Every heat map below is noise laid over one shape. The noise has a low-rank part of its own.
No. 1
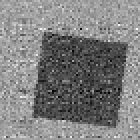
dark square
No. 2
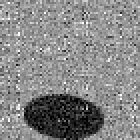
dark ellipse
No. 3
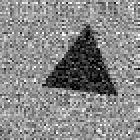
dark triangle
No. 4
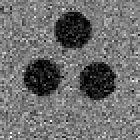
dark three dots
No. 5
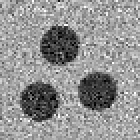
dark three dots
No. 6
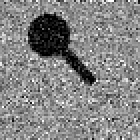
dark lollipop
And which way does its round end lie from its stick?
up and left
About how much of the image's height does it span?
half
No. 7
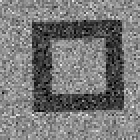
dark square frame
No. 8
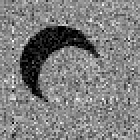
dark crescent
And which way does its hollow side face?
down and right
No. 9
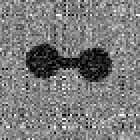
dark dumbbell
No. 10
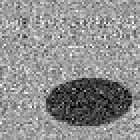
dark ellipse
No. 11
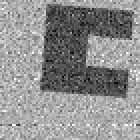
dark square with a notch
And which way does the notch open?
right
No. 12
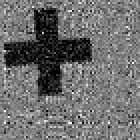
dark cross
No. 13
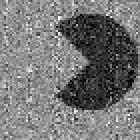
dark disc with a wedge cut out
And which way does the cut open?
left
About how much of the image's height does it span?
two thirds
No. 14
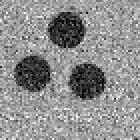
dark three dots
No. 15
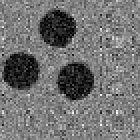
dark three dots
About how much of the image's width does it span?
two thirds
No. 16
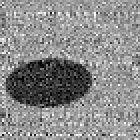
dark ellipse
